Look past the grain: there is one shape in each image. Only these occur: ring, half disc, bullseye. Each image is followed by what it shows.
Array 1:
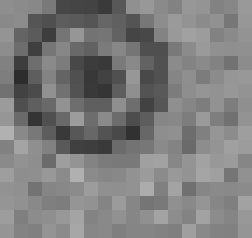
dark bullseye
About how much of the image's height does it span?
two thirds
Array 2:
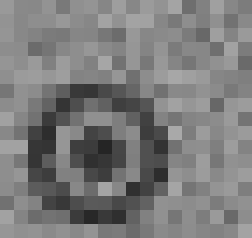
dark bullseye
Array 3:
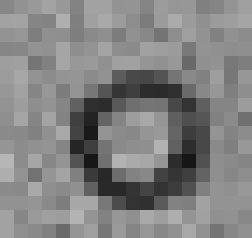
dark ring
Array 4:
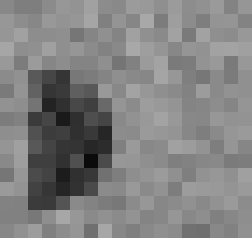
dark half disc
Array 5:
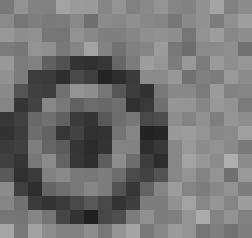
dark bullseye
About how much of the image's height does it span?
two thirds
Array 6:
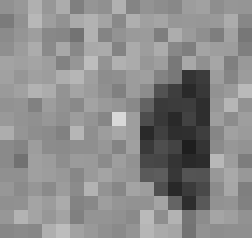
dark half disc
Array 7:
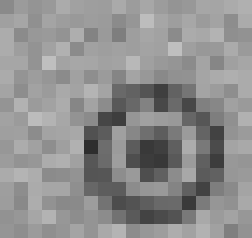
dark bullseye
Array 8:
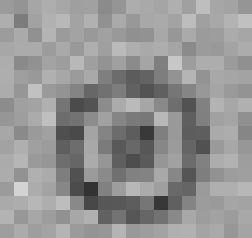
dark bullseye
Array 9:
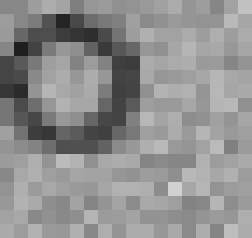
dark ring
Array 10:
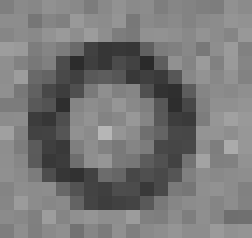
dark ring
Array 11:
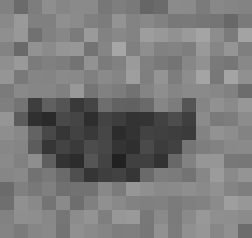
dark half disc
